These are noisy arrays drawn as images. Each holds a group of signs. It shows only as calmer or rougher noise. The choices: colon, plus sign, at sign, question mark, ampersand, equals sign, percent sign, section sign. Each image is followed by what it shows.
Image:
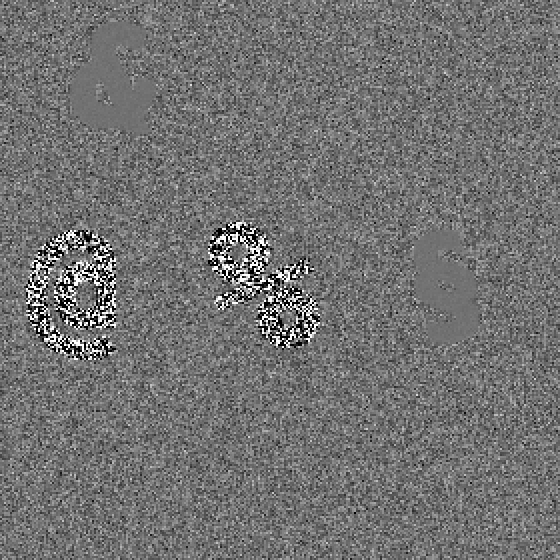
top left: calm ampersand; middle left: rough at sign; centre: rough percent sign; middle right: calm section sign
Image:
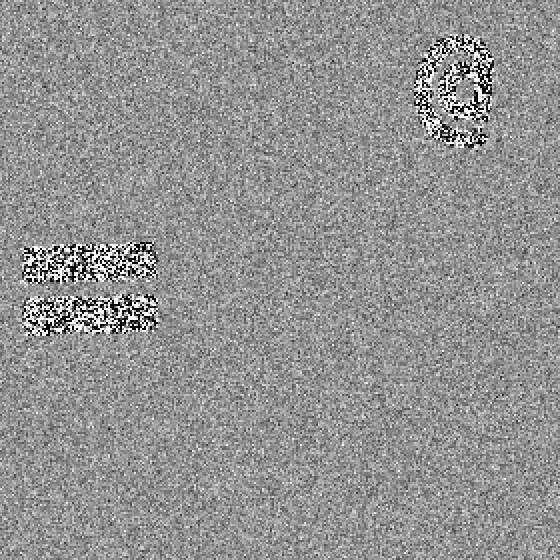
top right: rough at sign; middle left: rough equals sign
